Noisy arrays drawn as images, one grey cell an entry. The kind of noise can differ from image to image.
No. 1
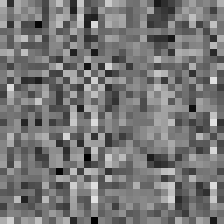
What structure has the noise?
low rank plus noise
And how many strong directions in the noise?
two
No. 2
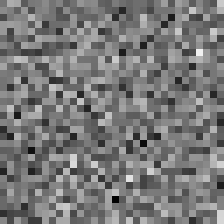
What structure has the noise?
independent entries
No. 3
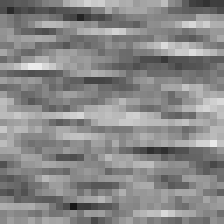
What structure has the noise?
streaked along the rows
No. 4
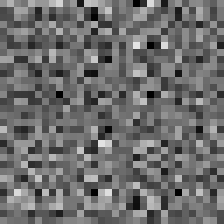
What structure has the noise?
low rank plus noise
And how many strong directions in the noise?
two
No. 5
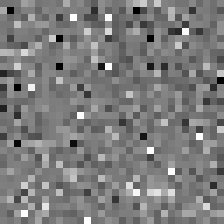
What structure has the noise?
heavy tails
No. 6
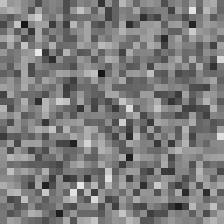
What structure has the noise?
independent entries
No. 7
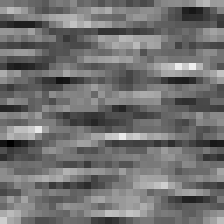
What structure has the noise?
streaked along the rows
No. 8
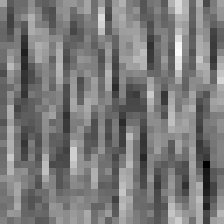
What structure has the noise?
streaked along the columns
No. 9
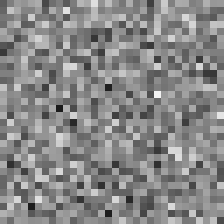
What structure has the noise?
independent entries
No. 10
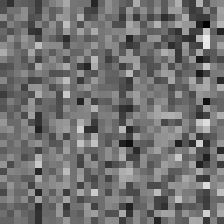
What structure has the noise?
columns of uneven size
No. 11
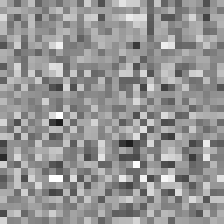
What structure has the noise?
low rank plus noise
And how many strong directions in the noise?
two
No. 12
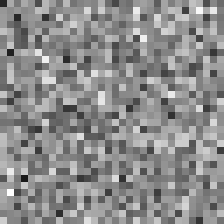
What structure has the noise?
independent entries
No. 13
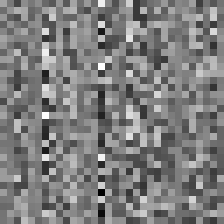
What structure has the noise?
columns of uneven size
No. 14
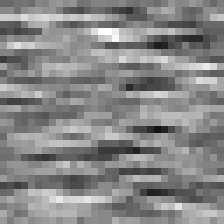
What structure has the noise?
streaked along the rows
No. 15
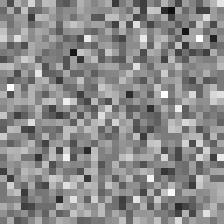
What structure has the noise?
independent entries
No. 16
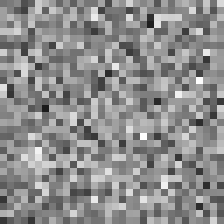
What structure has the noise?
independent entries
